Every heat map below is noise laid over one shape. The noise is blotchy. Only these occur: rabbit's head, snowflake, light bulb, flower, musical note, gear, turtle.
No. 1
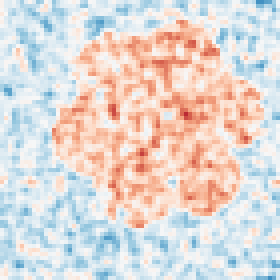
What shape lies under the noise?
flower
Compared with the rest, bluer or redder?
redder
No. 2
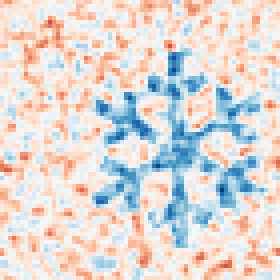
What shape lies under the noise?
snowflake
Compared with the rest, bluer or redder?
bluer
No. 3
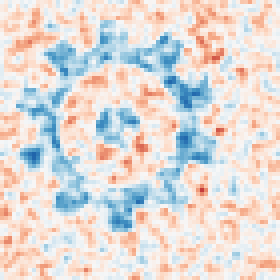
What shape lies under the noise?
gear
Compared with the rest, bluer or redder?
bluer
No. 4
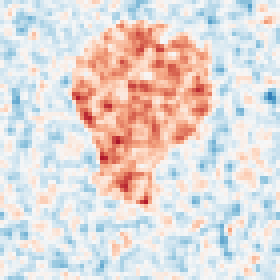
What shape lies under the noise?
light bulb
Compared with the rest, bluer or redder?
redder
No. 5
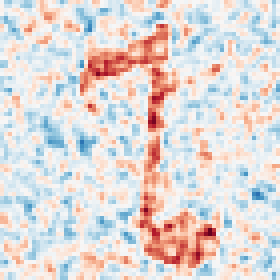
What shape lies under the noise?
musical note
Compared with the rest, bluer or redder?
redder
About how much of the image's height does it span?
nearly all
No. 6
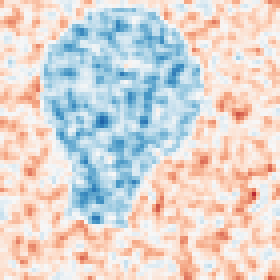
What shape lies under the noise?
light bulb
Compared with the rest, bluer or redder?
bluer
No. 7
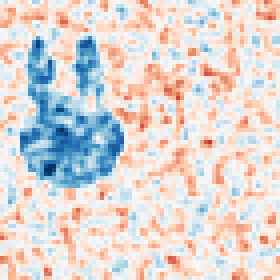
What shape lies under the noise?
rabbit's head
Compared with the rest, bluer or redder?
bluer
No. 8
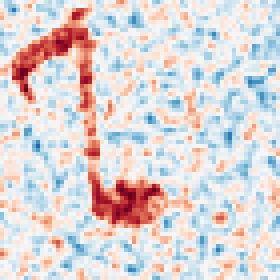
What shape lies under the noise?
musical note
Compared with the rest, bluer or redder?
redder
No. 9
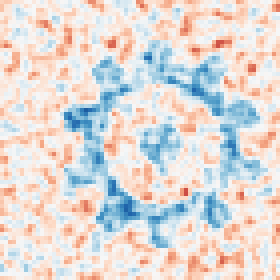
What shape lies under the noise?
gear
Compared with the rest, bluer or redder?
bluer
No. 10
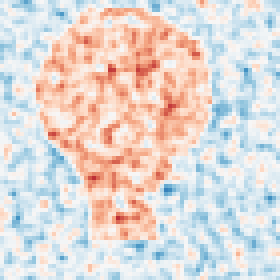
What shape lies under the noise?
light bulb
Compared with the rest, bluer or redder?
redder
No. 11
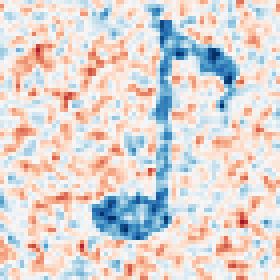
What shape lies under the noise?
musical note
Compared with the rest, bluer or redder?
bluer
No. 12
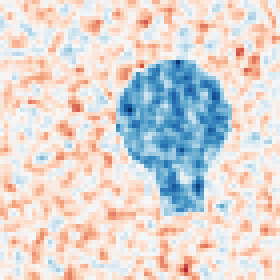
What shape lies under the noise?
light bulb
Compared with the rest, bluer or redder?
bluer
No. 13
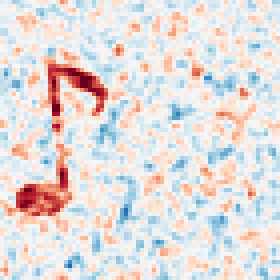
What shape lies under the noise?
musical note
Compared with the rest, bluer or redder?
redder
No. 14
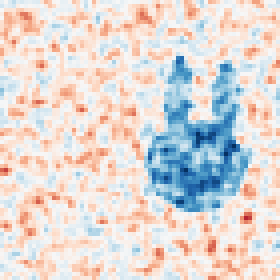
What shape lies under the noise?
rabbit's head
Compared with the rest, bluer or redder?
bluer
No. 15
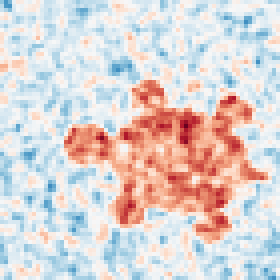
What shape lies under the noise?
turtle
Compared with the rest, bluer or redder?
redder
